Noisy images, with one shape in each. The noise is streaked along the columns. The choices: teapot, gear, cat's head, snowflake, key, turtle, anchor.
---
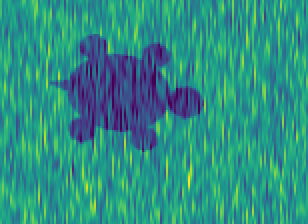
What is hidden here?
dark turtle
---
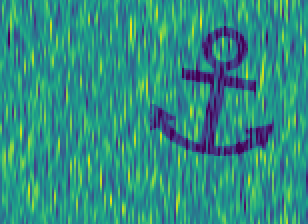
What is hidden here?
dark anchor
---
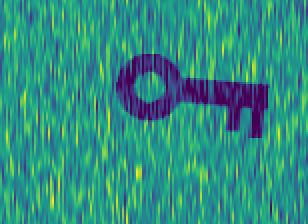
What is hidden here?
dark key
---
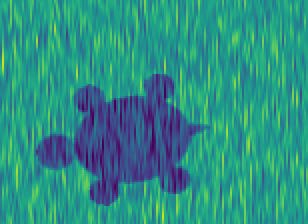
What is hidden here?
dark turtle
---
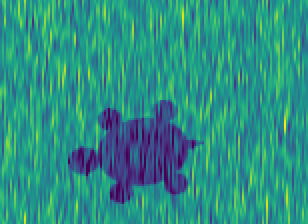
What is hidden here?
dark turtle
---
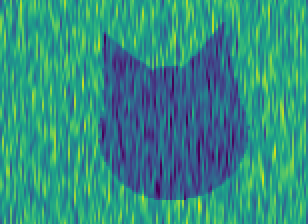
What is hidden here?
dark cat's head
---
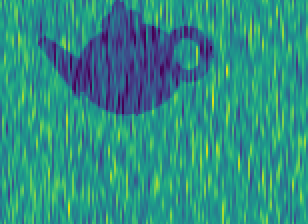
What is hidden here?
dark teapot
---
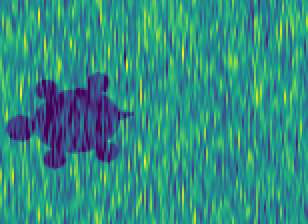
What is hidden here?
dark turtle, middle left
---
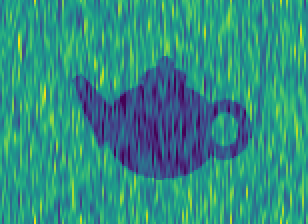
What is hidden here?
dark teapot
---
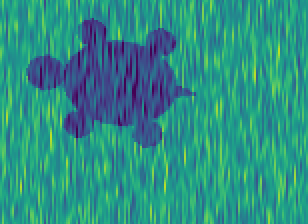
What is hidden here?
dark turtle
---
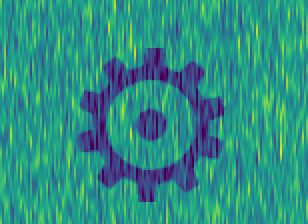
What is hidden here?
dark gear
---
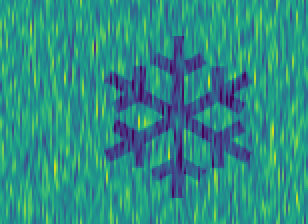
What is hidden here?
dark snowflake
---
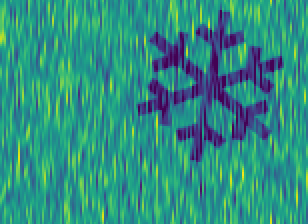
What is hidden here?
dark snowflake
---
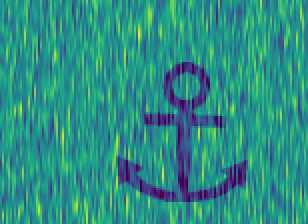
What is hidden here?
dark anchor
